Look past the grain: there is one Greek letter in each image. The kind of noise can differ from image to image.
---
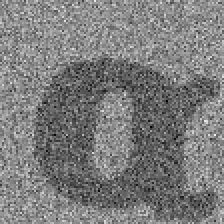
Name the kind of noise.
independent entries
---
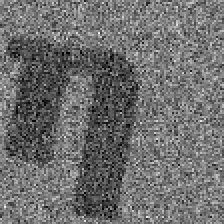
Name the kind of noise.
low rank plus noise
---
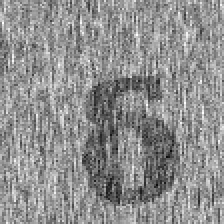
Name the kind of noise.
streaked along the columns
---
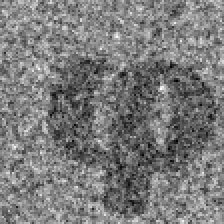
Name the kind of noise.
blotchy
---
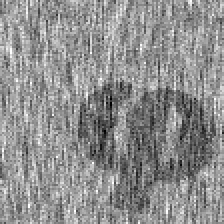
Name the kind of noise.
streaked along the columns
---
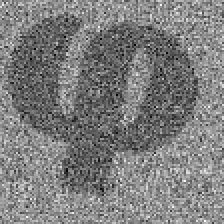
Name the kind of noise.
low rank plus noise
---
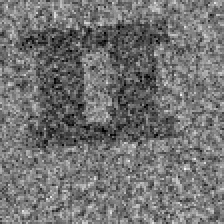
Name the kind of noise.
blotchy
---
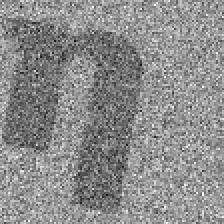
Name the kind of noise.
low rank plus noise
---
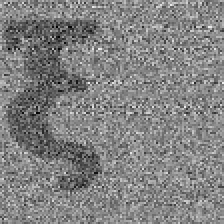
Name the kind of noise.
rows of uneven size
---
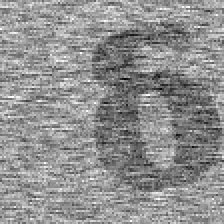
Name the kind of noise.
streaked along the rows
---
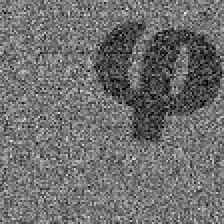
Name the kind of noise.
low rank plus noise
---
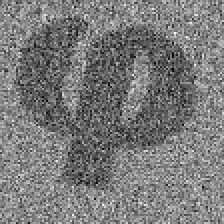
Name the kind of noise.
low rank plus noise
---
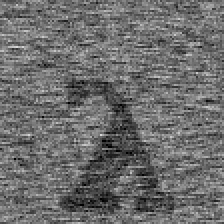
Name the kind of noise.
streaked along the rows
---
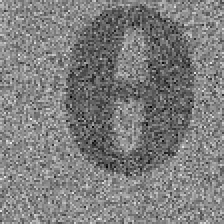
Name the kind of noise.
independent entries
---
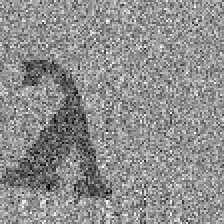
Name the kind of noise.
low rank plus noise
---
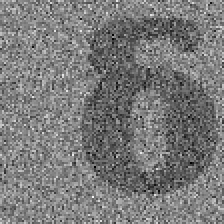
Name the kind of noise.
low rank plus noise
